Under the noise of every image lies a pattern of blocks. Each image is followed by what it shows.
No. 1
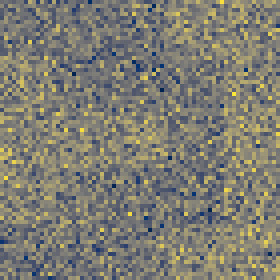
top and bottom mirror each other
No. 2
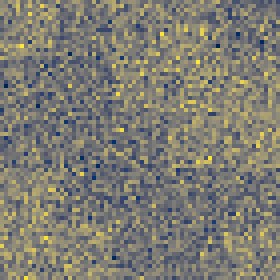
mirrored about the diagonal from the bottom left
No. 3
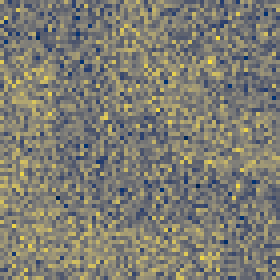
mirrored about the diagonal from the bottom left
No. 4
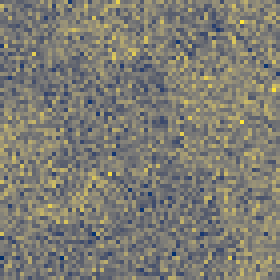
no symmetry
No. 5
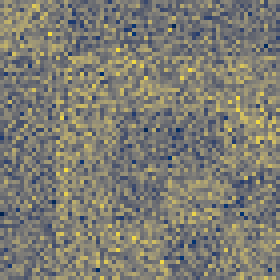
mirrored about the diagonal from the top left
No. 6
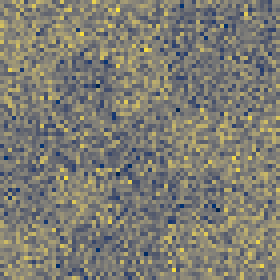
mirrored about the diagonal from the bottom left
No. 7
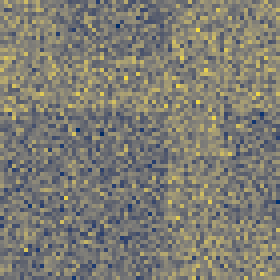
mirrored about the diagonal from the bottom left
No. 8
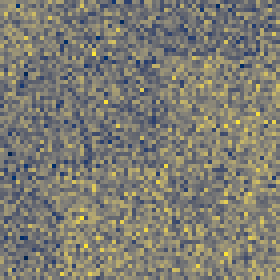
mirrored about the diagonal from the top left
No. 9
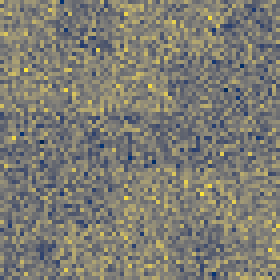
the same after a half turn
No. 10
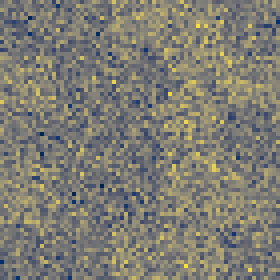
top and bottom mirror each other
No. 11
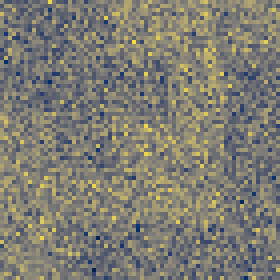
mirrored about the diagonal from the top left
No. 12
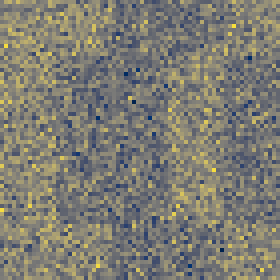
top and bottom mirror each other
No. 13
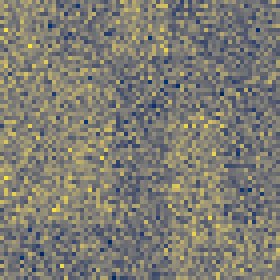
no symmetry
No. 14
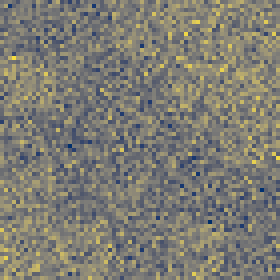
mirrored about the diagonal from the bottom left
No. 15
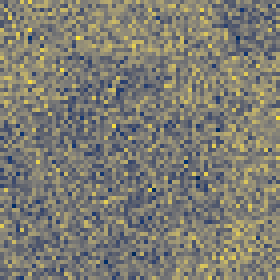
mirrored about the diagonal from the bottom left
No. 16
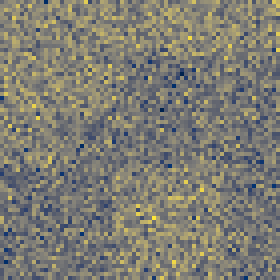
no symmetry
